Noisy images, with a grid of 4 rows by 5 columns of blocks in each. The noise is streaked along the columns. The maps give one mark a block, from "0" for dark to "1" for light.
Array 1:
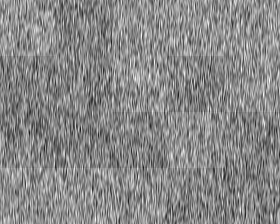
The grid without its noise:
1 0 1 1 1
0 0 1 0 1
0 0 0 1 0
1 1 1 0 0
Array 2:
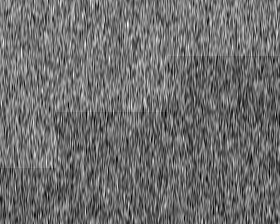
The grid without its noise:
1 1 1 1 1
1 1 1 0 0
1 0 0 0 0
0 0 0 0 0
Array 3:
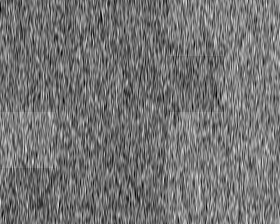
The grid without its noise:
0 0 0 1 1
0 0 0 0 1
1 0 0 1 1
0 0 0 1 1
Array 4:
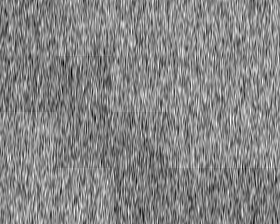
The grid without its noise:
0 1 1 1 1
0 0 1 1 1
1 0 0 1 1
1 1 0 0 0
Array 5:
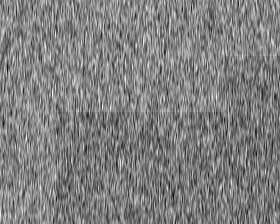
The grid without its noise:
1 1 1 1 1
1 1 1 1 0
1 0 0 0 0
1 0 0 0 0
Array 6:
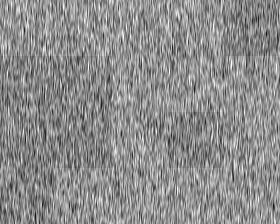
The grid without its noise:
1 1 1 1 0
0 0 1 1 1
0 0 1 0 1
0 1 1 1 1
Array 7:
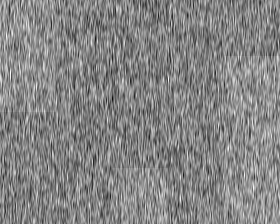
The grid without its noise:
1 0 0 0 0
1 0 0 0 1
0 0 0 0 1
0 0 1 0 1
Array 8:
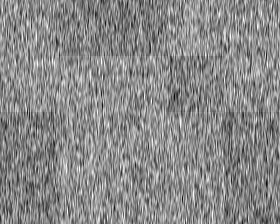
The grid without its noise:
1 0 0 1 1
1 1 1 0 1
0 1 1 1 0
0 1 1 1 0
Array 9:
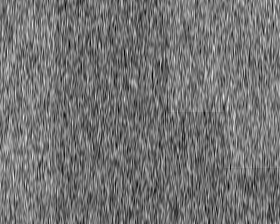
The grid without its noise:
1 0 0 1 1
1 0 0 1 1
1 0 0 0 1
1 0 0 0 0
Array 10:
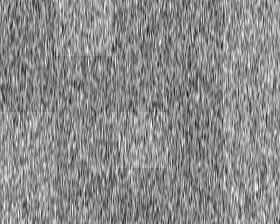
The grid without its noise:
0 1 0 0 1
0 0 0 0 1
1 0 1 0 1
1 0 0 0 1
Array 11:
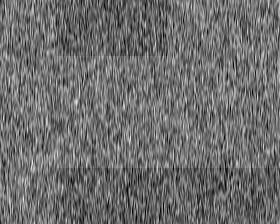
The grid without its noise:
1 0 0 1 1
1 1 1 1 1
1 1 1 1 1
1 0 0 0 0
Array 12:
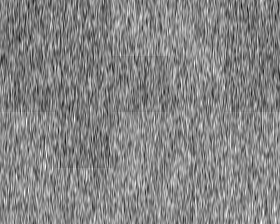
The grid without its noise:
0 0 1 1 0
0 0 0 1 0
1 0 1 1 1
1 1 1 1 1
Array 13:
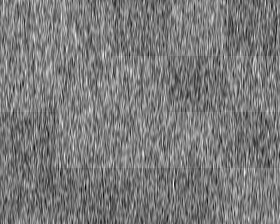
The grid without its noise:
1 1 0 1 0
1 1 1 0 1
0 1 1 1 0
0 0 0 0 1
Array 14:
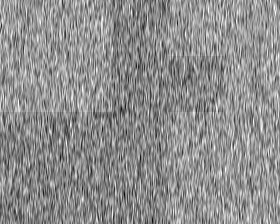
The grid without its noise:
1 1 0 1 1
1 1 0 0 1
0 0 0 1 1
0 0 0 1 1
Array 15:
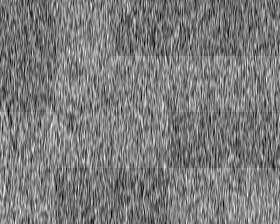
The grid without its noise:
0 1 0 0 0
0 1 1 1 1
1 1 1 0 0
1 0 0 1 1
